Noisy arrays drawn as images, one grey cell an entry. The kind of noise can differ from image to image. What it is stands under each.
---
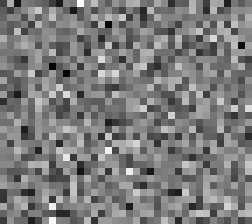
independent entries
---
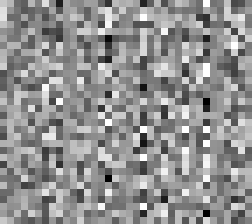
columns of uneven size
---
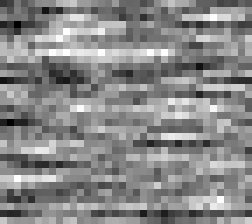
streaked along the rows
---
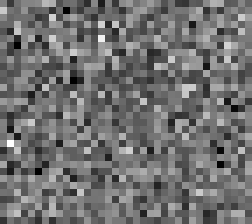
independent entries
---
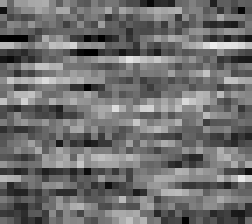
streaked along the rows
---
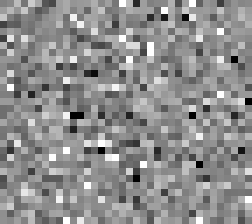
heavy tails
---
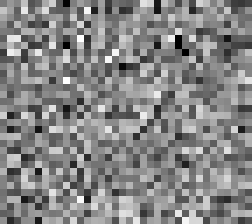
low rank plus noise
